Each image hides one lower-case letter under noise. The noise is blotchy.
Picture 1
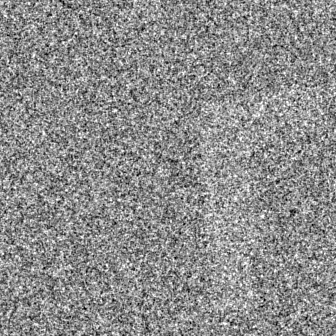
r
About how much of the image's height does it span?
two thirds
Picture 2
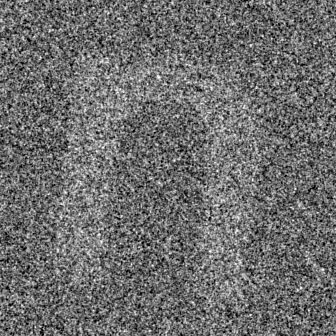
n
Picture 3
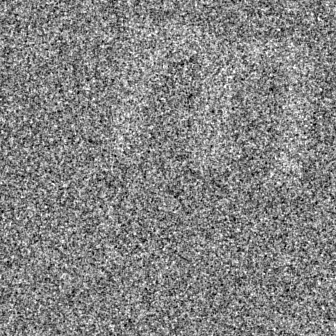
m
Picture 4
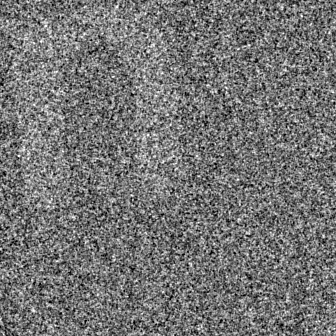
n
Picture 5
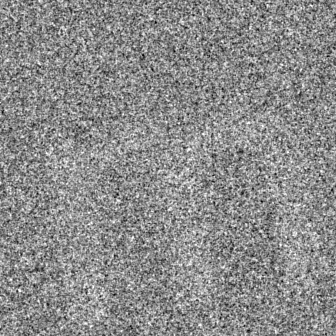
m
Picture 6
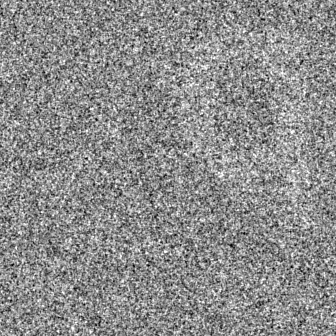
q
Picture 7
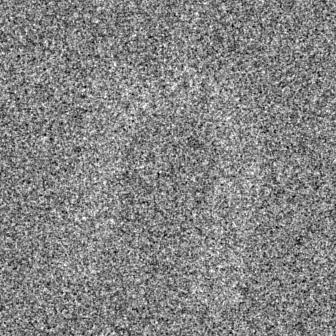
n
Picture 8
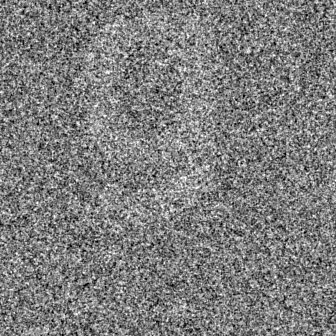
g
